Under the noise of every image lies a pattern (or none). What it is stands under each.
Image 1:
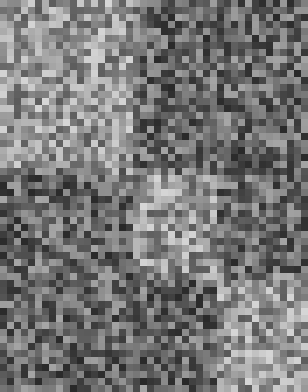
blocks along the diagonal
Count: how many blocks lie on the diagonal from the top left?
3
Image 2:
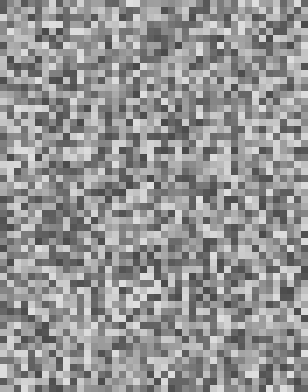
only noise
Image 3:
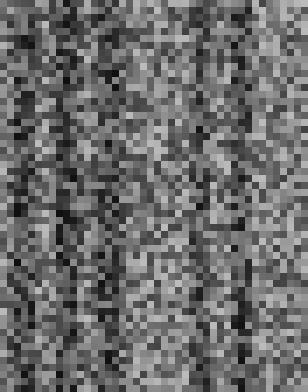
bands of columns
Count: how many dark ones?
5
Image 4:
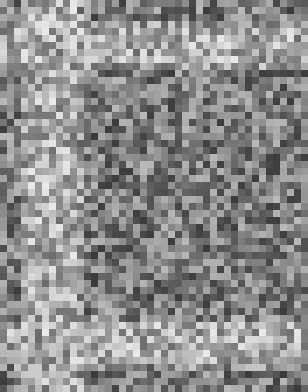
bands of rows crossing bands of columns
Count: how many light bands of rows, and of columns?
2 and 1
